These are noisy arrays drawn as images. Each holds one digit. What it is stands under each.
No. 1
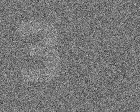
3
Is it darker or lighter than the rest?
lighter
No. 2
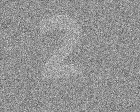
2
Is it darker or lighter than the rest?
lighter
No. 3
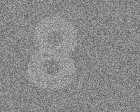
8
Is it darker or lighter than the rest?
lighter
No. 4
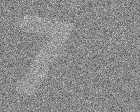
7
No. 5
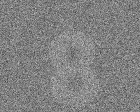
8
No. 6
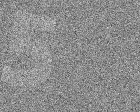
5
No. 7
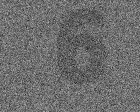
6
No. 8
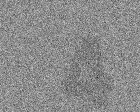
4
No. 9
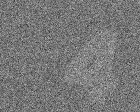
4
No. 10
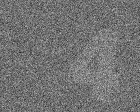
4
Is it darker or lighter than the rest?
lighter
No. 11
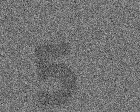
5
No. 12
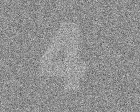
4
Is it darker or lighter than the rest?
lighter
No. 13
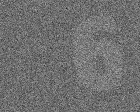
6
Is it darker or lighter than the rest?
lighter
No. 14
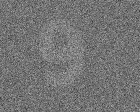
9
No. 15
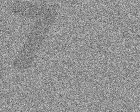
7
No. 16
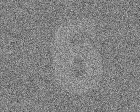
6
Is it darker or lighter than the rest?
lighter
